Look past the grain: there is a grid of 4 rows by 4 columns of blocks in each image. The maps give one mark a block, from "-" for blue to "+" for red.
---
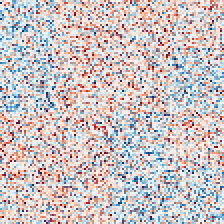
- + + +
- + + -
+ + - +
+ + - -
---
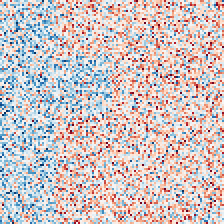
- + + +
- - + +
- + + +
- + + +
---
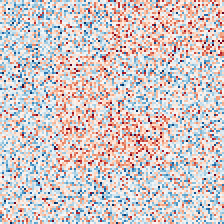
- - + +
- + - -
- + + -
- - - -
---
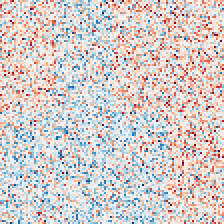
+ - + +
+ - + +
- - - +
- - - +
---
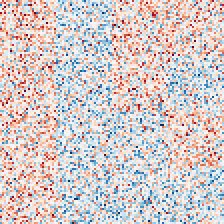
+ - + +
+ - + -
+ - - +
+ - - -
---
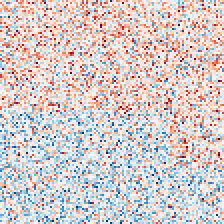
+ + + +
+ + + +
- - - +
- - - -
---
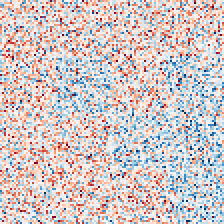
+ + + +
+ - + -
+ + - -
+ + + -
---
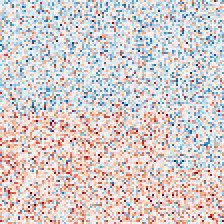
- - - -
- - - -
+ + + -
+ + + +
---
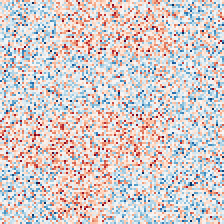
- + + -
- - - -
+ + + -
- + - -
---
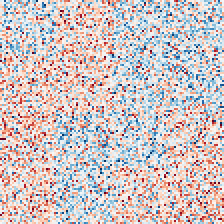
- + - -
+ + - -
+ - - +
+ - + +
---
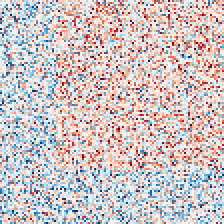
- + + +
- + + +
- + + +
- - - -
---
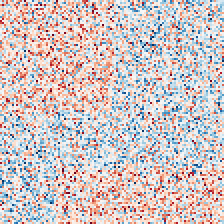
+ + - -
+ + - -
- - - -
- + + +
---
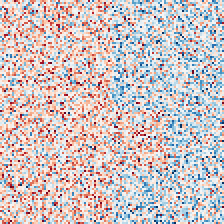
+ + - -
+ + - -
+ + + -
+ + - -
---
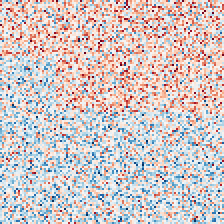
+ + + +
- + + +
- - - -
- - - -
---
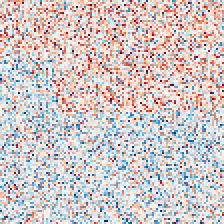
+ + + +
- + + +
- - - -
- - - -
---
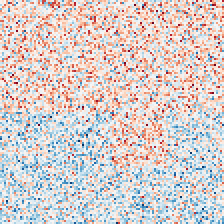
+ + + +
+ + + +
- - + -
- - - -
